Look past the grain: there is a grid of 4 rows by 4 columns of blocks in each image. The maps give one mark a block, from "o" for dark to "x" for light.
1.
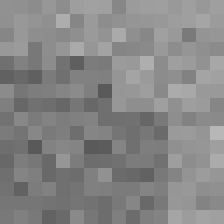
xxxx
ooxx
ooox
ooox
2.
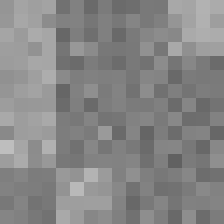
xoox
xooo
xooo
oxoo
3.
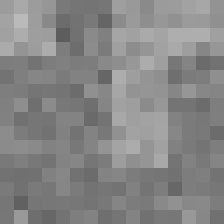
xoxx
ooxo
ooxo
oooo
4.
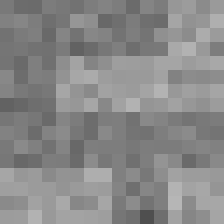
ooox
oxxx
oooo
xxox
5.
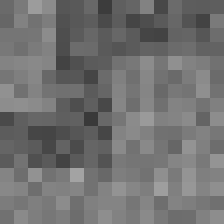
xooo
xoxx
ooxx
xxxx
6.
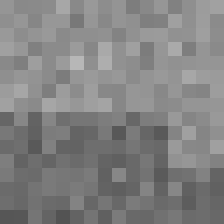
xxxx
xxxx
ooox
oooo
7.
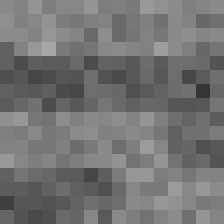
xxxx
oooo
xxxo
ooxx
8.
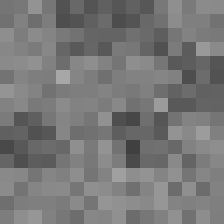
xoox
xxxo
oxox
xxxx
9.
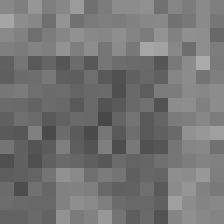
xxxx
ooox
ooox
oxox
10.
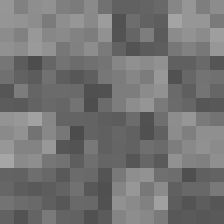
xxox
ooxo
xoox
ooxo
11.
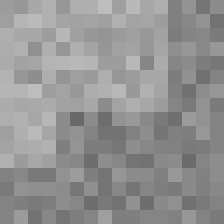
xxxo
xxxo
xooo
oooo
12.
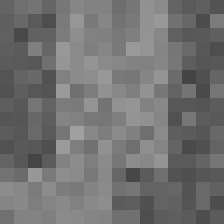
oxxo
oxxo
oxxo
xxoo
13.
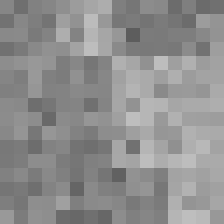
oxoo
ooxx
ooxx
ooox
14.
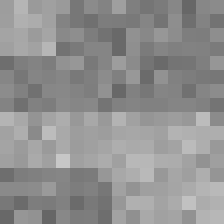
xooo
oooo
xxxx
ooxx
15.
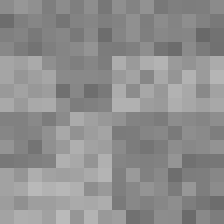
oooo
xoxx
oxoo
xxoo
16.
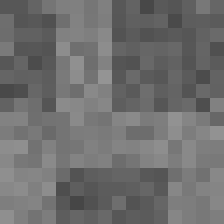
oxoo
oxoo
xxxx
xoox
